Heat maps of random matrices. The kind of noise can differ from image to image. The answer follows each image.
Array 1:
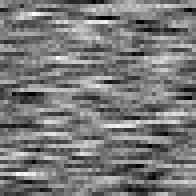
streaked along the rows
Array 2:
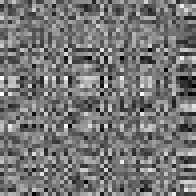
low rank plus noise
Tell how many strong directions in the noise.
one
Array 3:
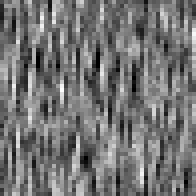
streaked along the columns
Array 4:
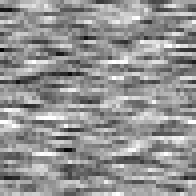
streaked along the rows
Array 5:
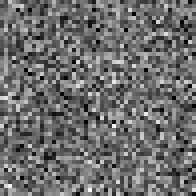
independent entries
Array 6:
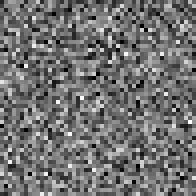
independent entries
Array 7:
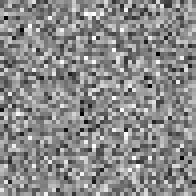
independent entries
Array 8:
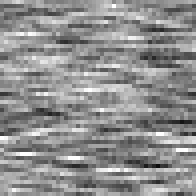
streaked along the rows
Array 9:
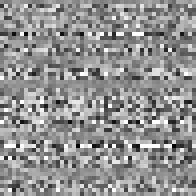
rows of uneven size
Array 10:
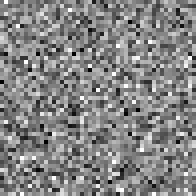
independent entries
